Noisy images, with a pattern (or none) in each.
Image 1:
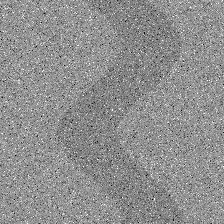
a wavy band
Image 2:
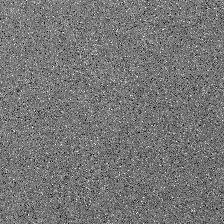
a smooth slope
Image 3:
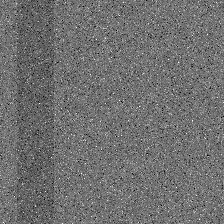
one vertical stripe
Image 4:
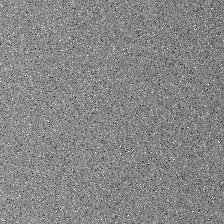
a smooth slope
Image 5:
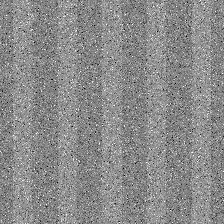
vertical stripes
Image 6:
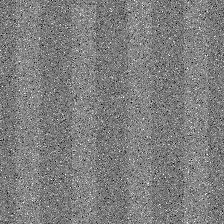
vertical stripes
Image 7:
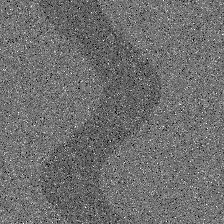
a wavy band
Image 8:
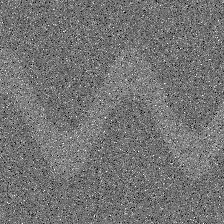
a wavy band
